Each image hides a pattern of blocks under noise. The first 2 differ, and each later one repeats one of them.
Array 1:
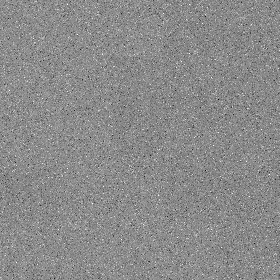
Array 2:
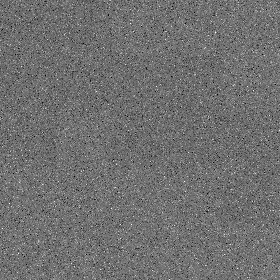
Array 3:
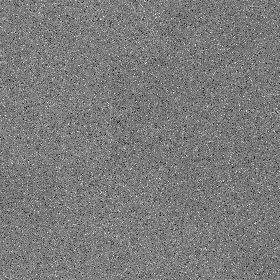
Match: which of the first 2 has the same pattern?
1
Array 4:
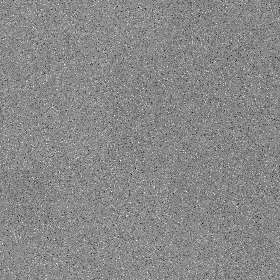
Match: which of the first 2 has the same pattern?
1
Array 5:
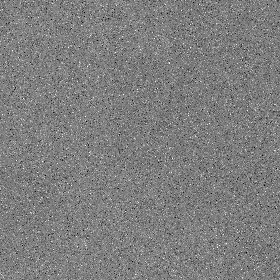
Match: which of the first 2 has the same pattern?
1
